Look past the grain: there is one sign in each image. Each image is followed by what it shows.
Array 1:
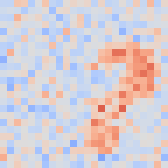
question mark
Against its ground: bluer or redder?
redder
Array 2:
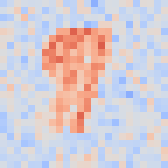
pilcrow
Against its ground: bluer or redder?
redder
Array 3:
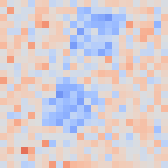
colon
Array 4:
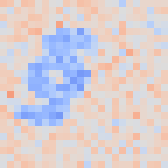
section sign
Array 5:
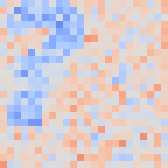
question mark
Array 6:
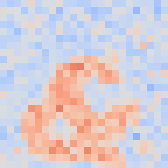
ampersand
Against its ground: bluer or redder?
redder
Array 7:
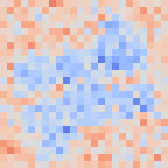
not-equal sign
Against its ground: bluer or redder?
bluer
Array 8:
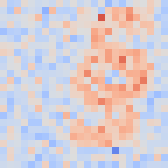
section sign
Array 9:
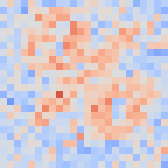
percent sign
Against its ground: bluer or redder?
redder
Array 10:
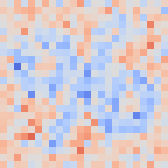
percent sign
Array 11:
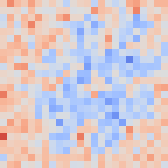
hash sign
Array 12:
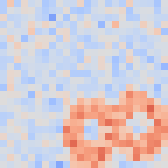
infinity sign
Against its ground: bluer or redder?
redder
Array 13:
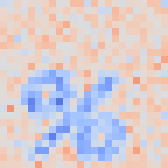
percent sign
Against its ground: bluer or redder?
bluer
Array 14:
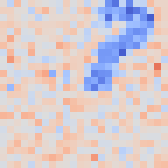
question mark
